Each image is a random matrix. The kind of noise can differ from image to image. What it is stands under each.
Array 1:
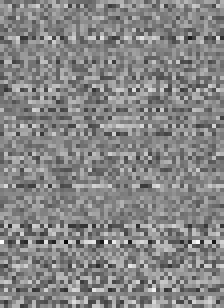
rows of uneven size
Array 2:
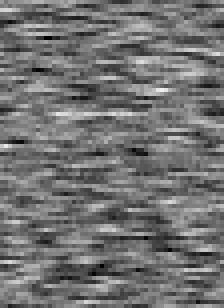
streaked along the rows
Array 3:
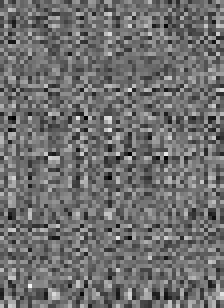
low rank plus noise
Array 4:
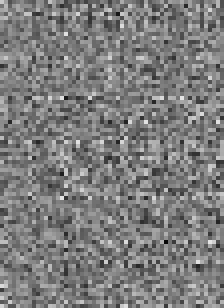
low rank plus noise
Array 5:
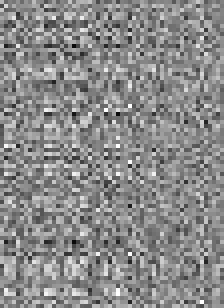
low rank plus noise
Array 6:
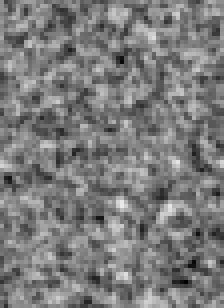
blotchy
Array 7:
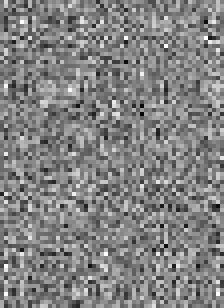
low rank plus noise
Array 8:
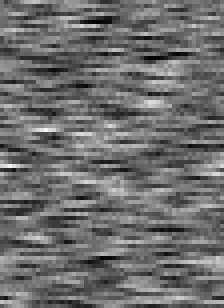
streaked along the rows
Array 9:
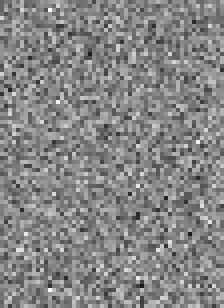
independent entries
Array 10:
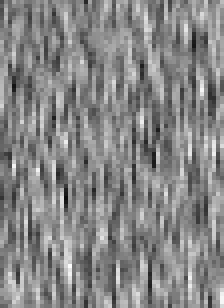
streaked along the columns
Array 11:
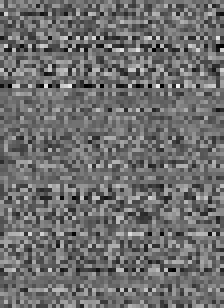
rows of uneven size
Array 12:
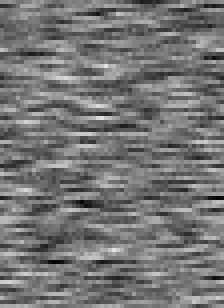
streaked along the rows
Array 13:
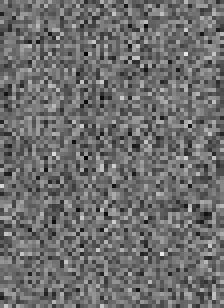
low rank plus noise
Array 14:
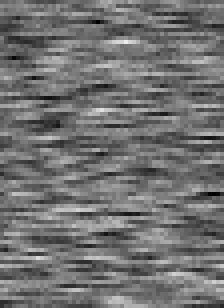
streaked along the rows
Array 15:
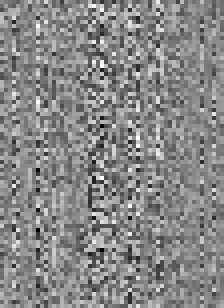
columns of uneven size
